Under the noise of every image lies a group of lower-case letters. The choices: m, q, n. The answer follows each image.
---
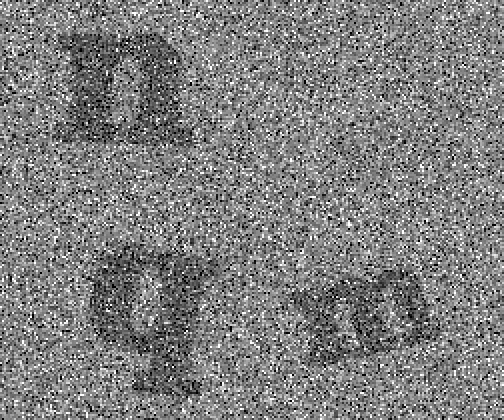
top left: n; bottom left: q; bottom right: m
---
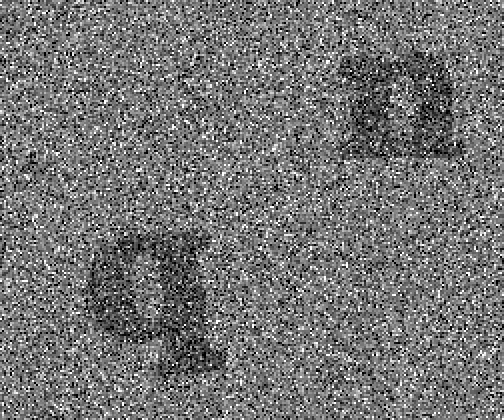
top right: n; bottom left: q
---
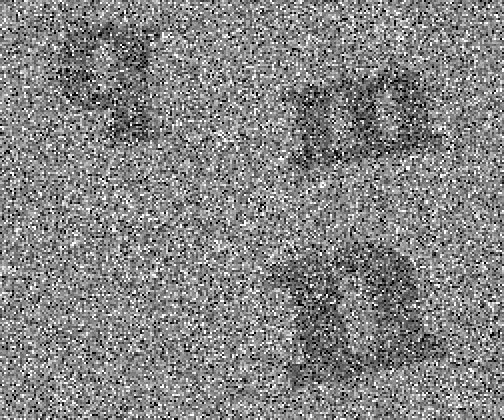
top left: q; top right: m; bottom right: n
